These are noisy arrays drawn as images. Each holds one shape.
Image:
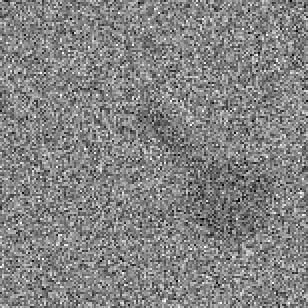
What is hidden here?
dark lollipop
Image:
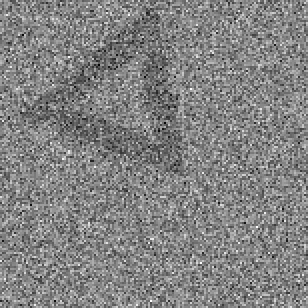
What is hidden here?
dark triangle frame
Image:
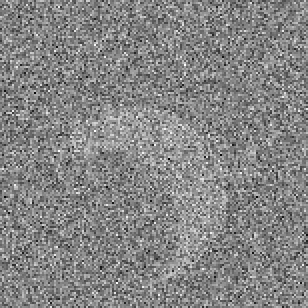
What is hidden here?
light crescent
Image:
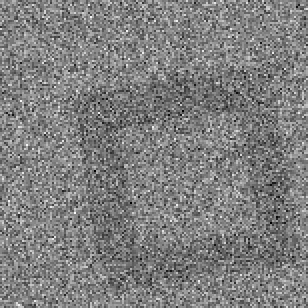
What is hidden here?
dark square frame
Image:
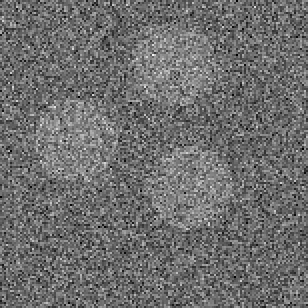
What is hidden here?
light three dots
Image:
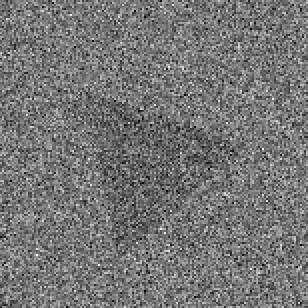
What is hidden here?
dark triangle
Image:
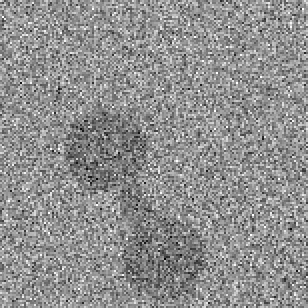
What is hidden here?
dark dumbbell
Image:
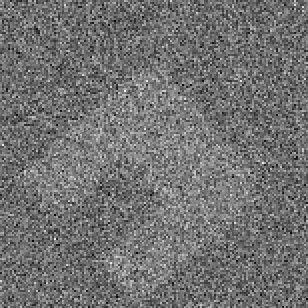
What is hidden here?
light square with a notch
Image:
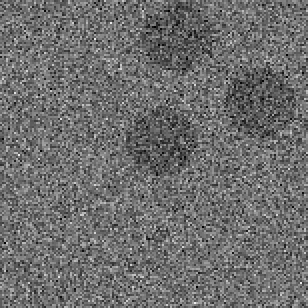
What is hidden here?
dark three dots
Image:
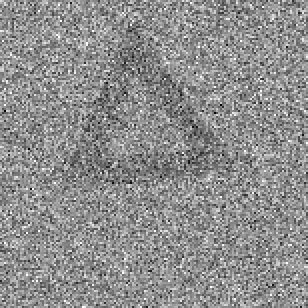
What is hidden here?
dark triangle frame
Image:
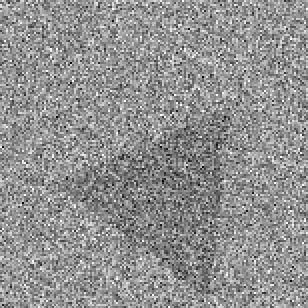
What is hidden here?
dark triangle
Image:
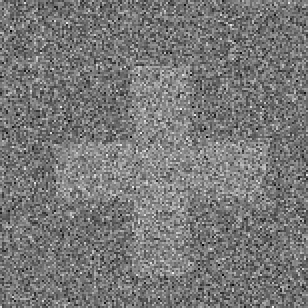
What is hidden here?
light cross
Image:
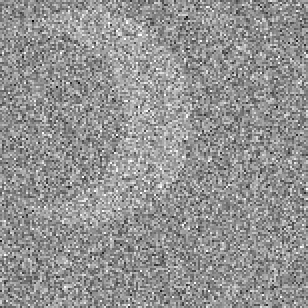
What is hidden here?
light crescent
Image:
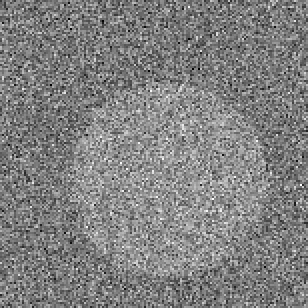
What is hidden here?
light disc
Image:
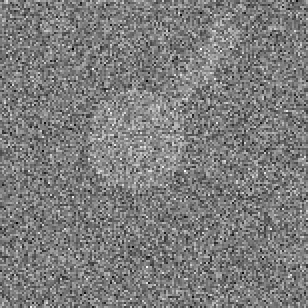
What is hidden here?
light lollipop
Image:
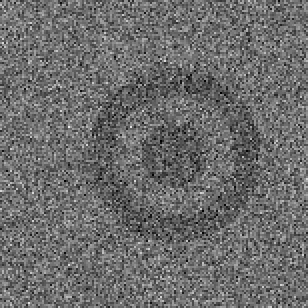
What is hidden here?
dark bullseye
